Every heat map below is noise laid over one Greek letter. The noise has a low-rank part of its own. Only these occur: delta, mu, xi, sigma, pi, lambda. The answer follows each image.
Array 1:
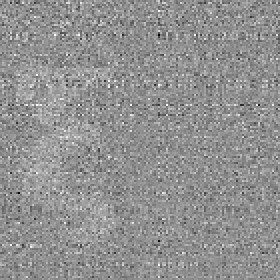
xi
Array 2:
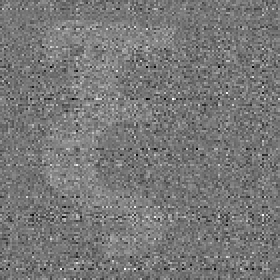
xi
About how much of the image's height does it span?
nearly all
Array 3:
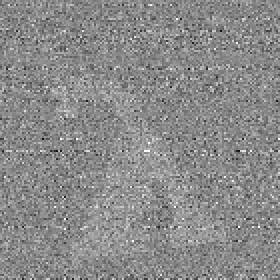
lambda
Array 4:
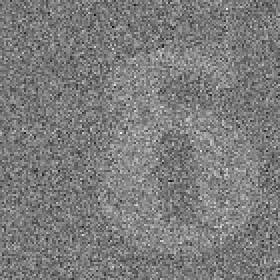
delta
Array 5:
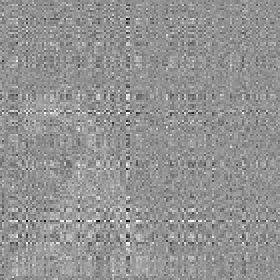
lambda
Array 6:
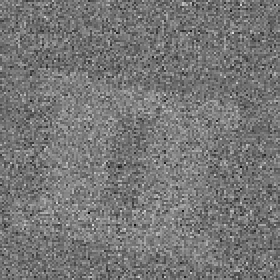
pi
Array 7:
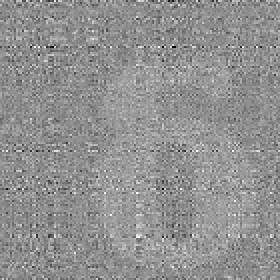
delta
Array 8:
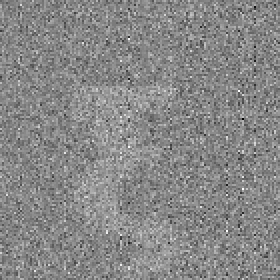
xi
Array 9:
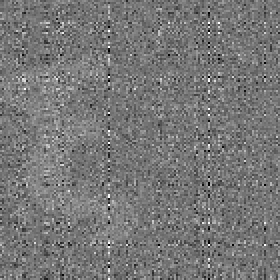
xi
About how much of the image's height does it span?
two thirds
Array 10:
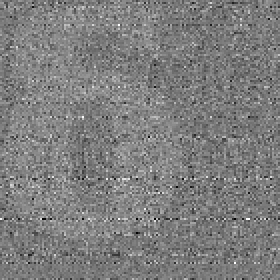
delta
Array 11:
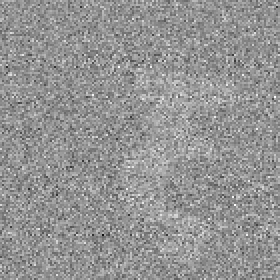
xi
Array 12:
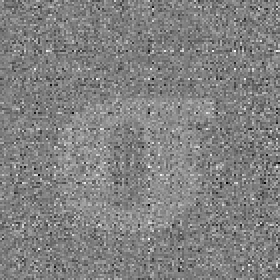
sigma
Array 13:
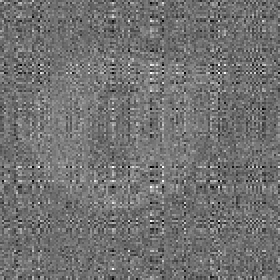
sigma
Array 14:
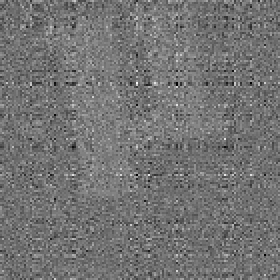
mu
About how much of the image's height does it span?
two thirds
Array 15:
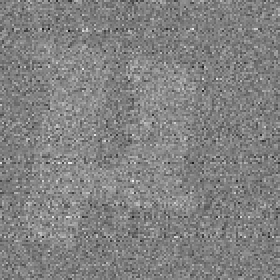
mu
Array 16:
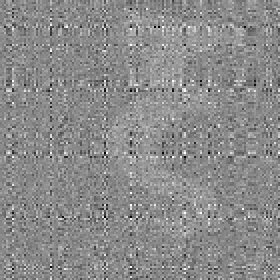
xi
